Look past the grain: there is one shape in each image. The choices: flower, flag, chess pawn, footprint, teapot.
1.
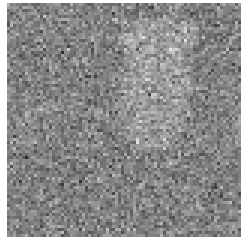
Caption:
light footprint
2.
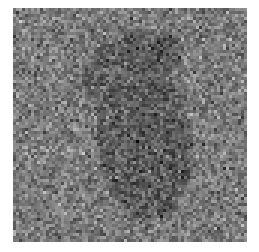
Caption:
dark footprint
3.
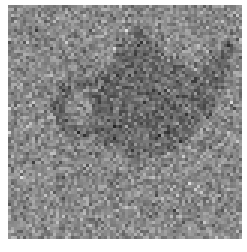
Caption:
dark teapot
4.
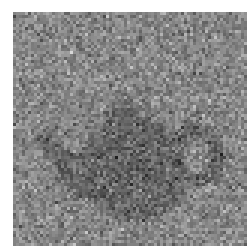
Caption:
dark teapot
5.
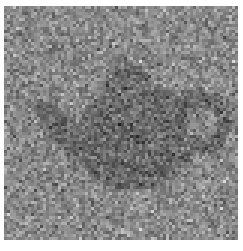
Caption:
dark teapot
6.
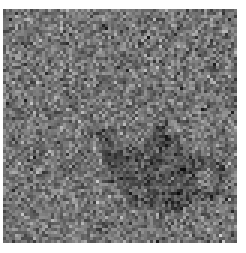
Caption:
dark teapot
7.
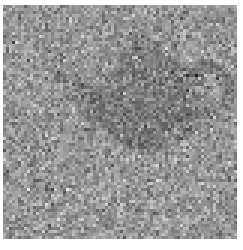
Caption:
dark teapot
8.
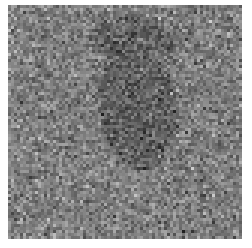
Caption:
dark footprint
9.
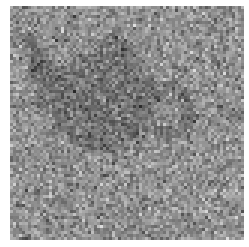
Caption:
dark teapot
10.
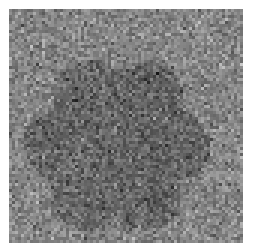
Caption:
dark flower
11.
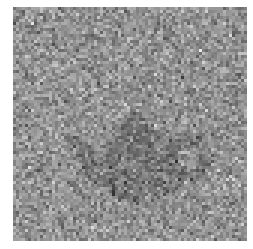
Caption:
dark teapot
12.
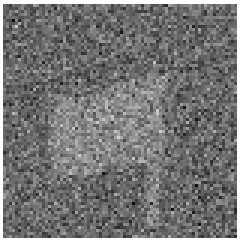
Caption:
light flag
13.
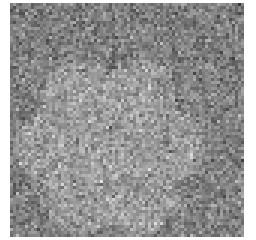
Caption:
light flower
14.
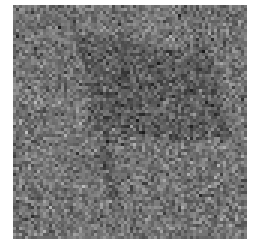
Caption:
dark flag
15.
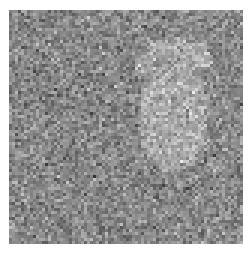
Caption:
light footprint
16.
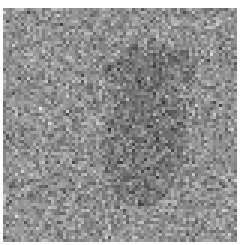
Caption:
dark footprint
